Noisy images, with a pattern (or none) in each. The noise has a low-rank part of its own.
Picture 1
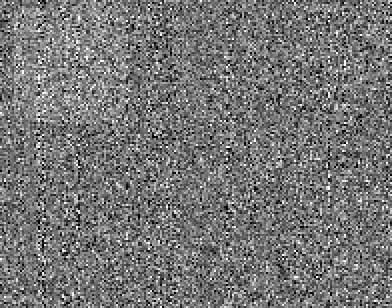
one block
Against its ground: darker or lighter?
lighter
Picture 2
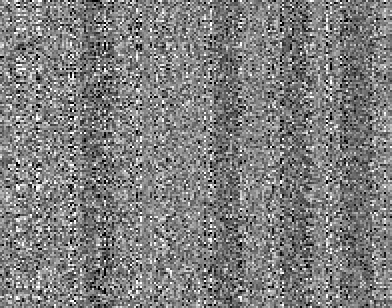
bands of columns
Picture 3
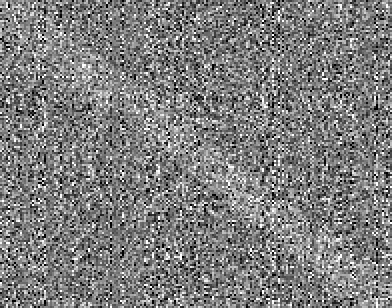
a diagonal band
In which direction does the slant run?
top left to bottom right
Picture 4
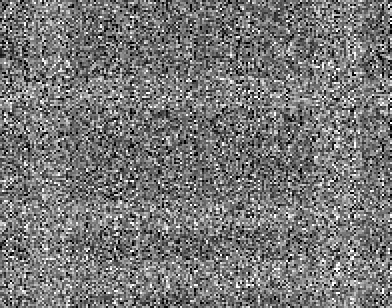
bands of rows crossing bands of columns
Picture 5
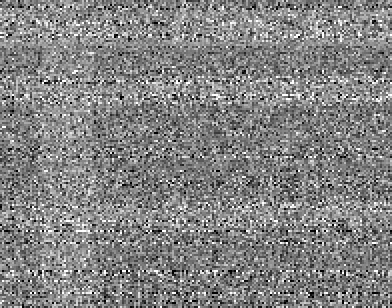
bands of rows crossing bands of columns
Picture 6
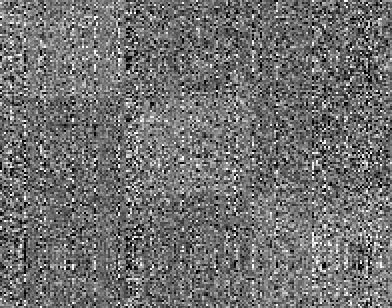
blocks along the diagonal
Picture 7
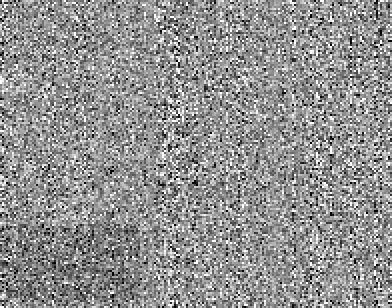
one block
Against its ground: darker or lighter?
darker
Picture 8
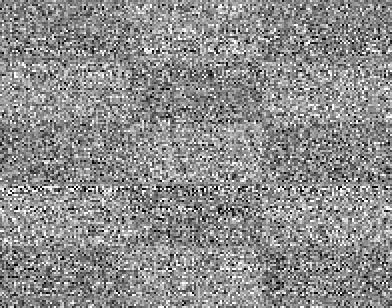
a checkerboard
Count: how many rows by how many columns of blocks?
5 by 3
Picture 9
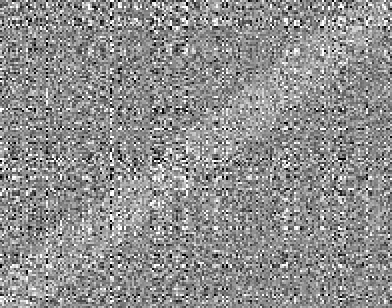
a diagonal band
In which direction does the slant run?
bottom left to top right
